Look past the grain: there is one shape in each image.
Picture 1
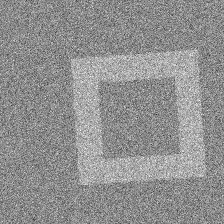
square frame
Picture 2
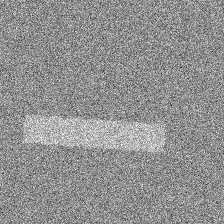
bar
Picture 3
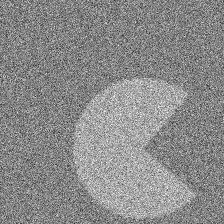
disc with a wedge cut out
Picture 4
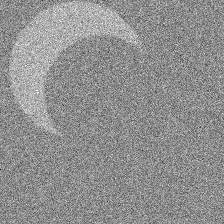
crescent
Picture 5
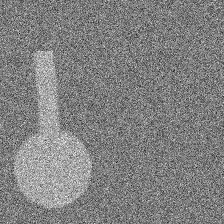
lollipop
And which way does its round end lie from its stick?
down
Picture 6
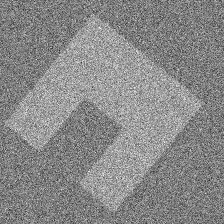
square with a notch
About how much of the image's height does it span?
nearly all
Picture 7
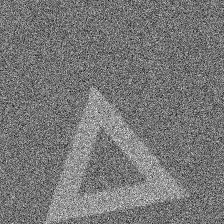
triangle frame
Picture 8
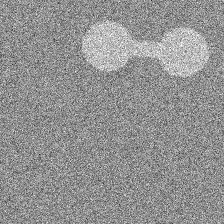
dumbbell
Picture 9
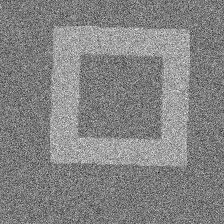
square frame
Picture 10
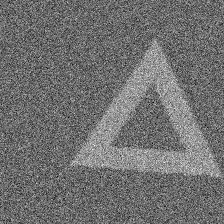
triangle frame
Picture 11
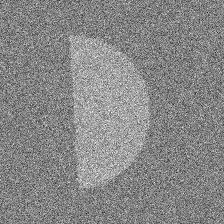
half disc
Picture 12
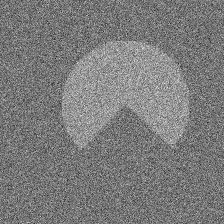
disc with a wedge cut out
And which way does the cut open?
down
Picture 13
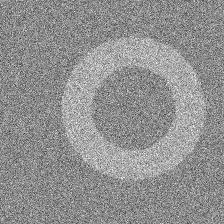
ring
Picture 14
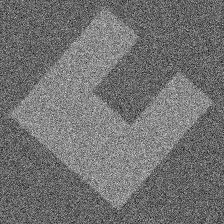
square with a notch
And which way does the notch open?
up and right
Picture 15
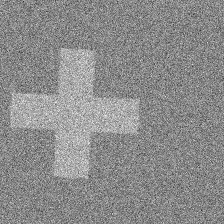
cross
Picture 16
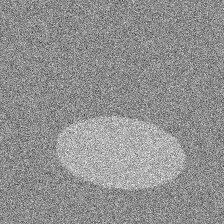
ellipse
